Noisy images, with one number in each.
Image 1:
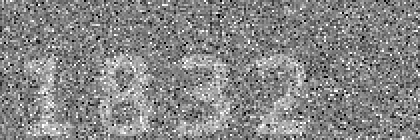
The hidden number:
1832
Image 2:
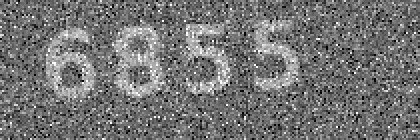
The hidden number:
6855
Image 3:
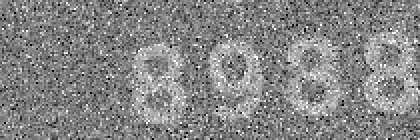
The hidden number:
8988
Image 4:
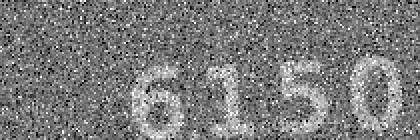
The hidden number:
6150
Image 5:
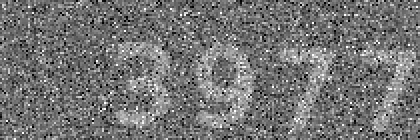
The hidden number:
3977
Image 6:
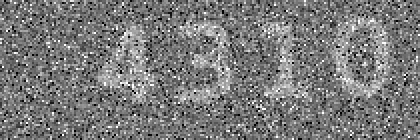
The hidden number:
4310
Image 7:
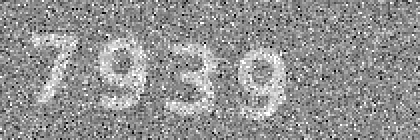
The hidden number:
7939
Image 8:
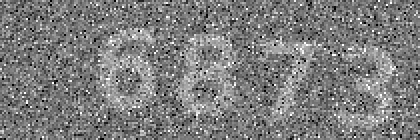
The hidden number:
6873
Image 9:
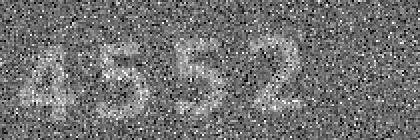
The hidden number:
4552
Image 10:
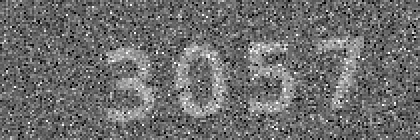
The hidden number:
3057
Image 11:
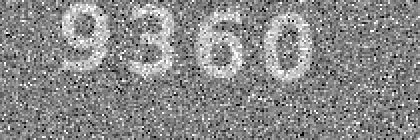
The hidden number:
9360
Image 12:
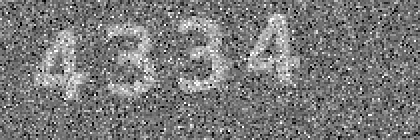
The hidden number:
4334
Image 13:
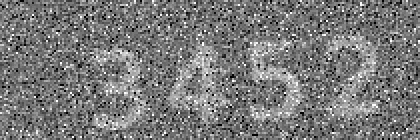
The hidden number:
3452
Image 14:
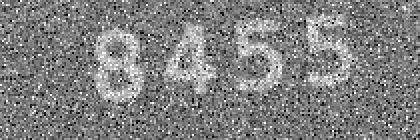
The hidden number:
8455
